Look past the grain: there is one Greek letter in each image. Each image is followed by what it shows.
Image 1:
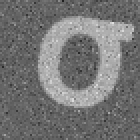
sigma
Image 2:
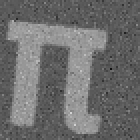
pi
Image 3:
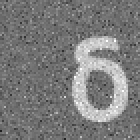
delta
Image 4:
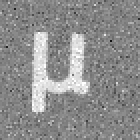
mu
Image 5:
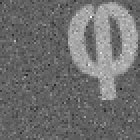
phi
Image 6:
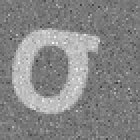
sigma
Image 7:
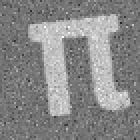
pi
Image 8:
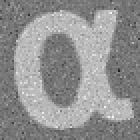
alpha
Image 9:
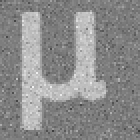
mu
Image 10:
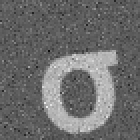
sigma
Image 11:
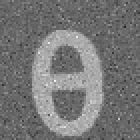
theta
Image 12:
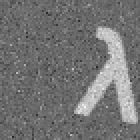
lambda
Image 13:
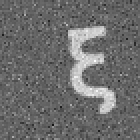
xi
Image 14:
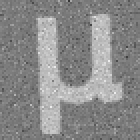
mu
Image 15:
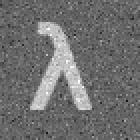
lambda
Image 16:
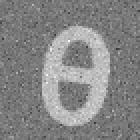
theta
